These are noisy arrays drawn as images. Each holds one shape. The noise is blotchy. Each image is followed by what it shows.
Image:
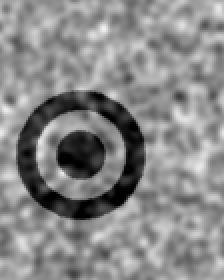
bullseye
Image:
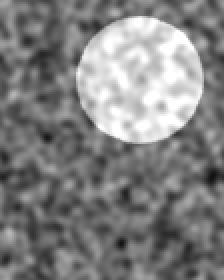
disc
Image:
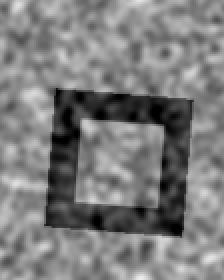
square frame
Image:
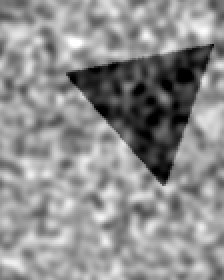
triangle
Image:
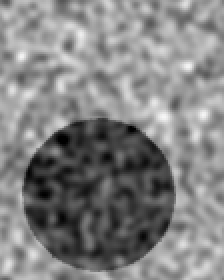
disc
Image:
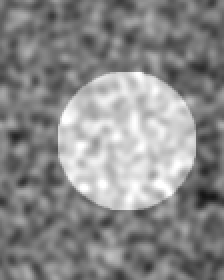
disc
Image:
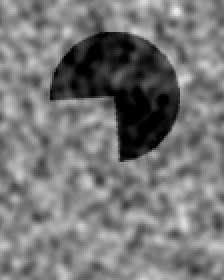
disc with a wedge cut out
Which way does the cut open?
down and left
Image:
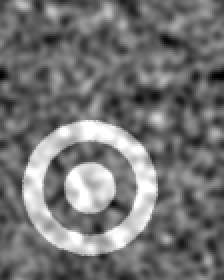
bullseye
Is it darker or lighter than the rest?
lighter
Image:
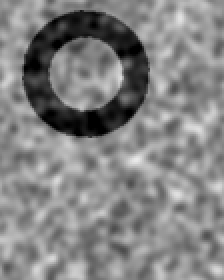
ring
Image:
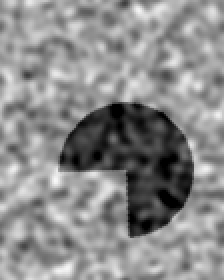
disc with a wedge cut out
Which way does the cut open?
down and left
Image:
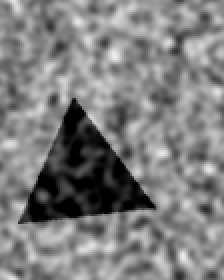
triangle
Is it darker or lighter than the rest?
darker
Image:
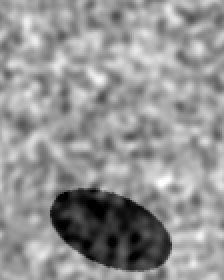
ellipse
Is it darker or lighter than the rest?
darker
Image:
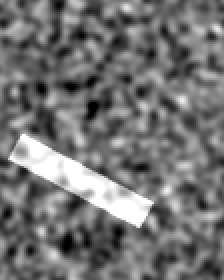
bar
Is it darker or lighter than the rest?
lighter
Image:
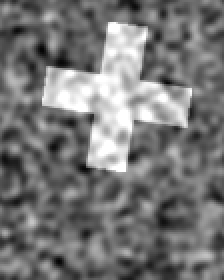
cross
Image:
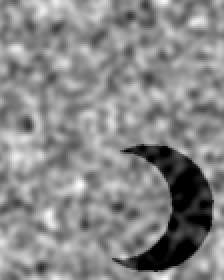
crescent
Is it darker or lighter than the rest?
darker
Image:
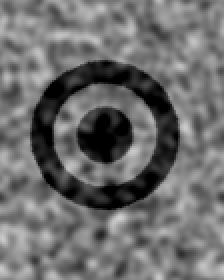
bullseye
